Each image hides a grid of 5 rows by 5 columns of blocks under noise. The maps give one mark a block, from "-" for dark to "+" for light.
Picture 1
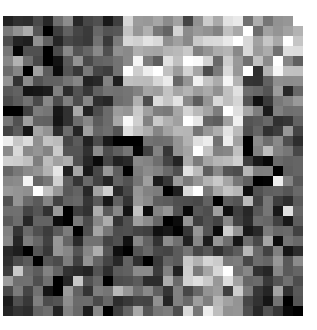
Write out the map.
--+++
--++-
+--+-
-----
---+-
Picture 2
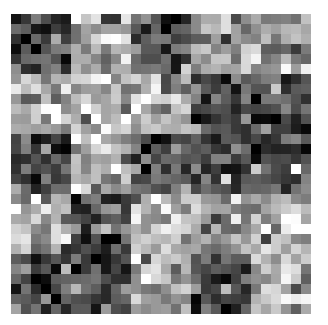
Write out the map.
-+-++
+++--
-+---
+-+++
--+-+
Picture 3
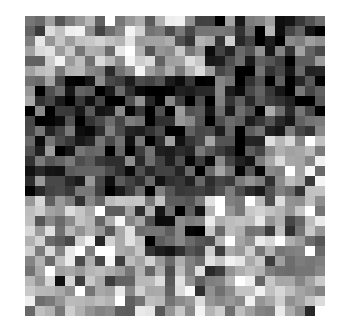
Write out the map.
+++--
-----
----+
++-++
+++++
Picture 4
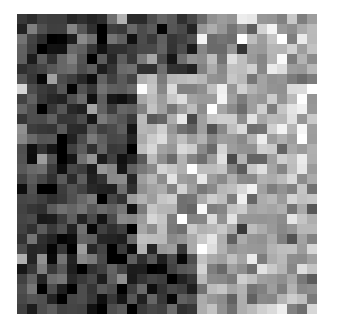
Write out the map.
---++
--+++
--+++
--+++
---++
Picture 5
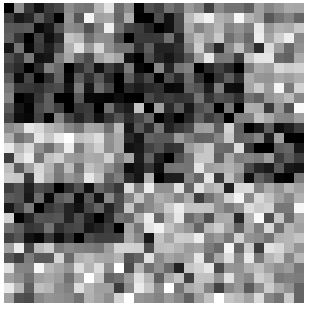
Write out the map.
-+-++
----+
++-+-
--+++
+++++
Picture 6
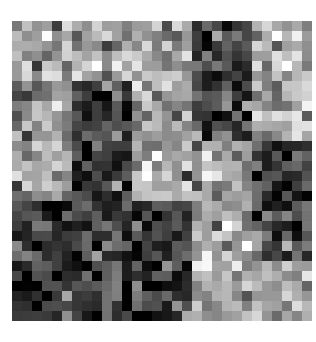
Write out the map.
+++-+
+-+-+
+-++-
---+-
---++
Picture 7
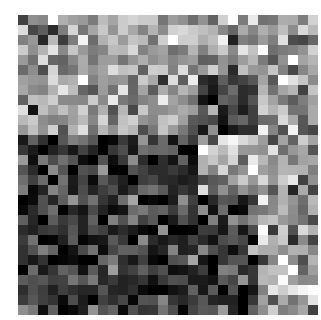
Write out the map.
+++++
+++-+
---++
----+
----+
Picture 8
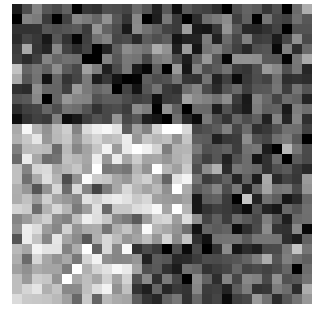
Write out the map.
-----
-----
+++--
+++--
++---
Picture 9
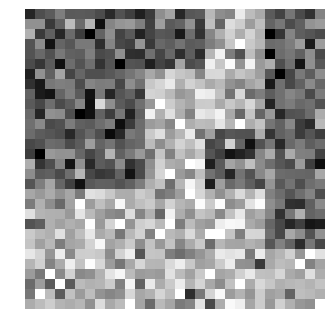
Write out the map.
---+-
--++-
--+--
++++-
+++++
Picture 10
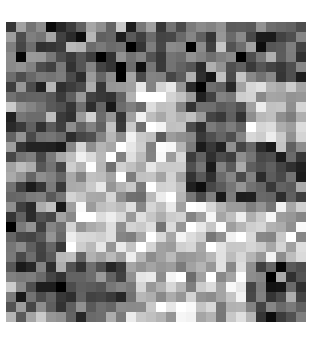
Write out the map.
-----
--+-+
-++--
-++++
--++-
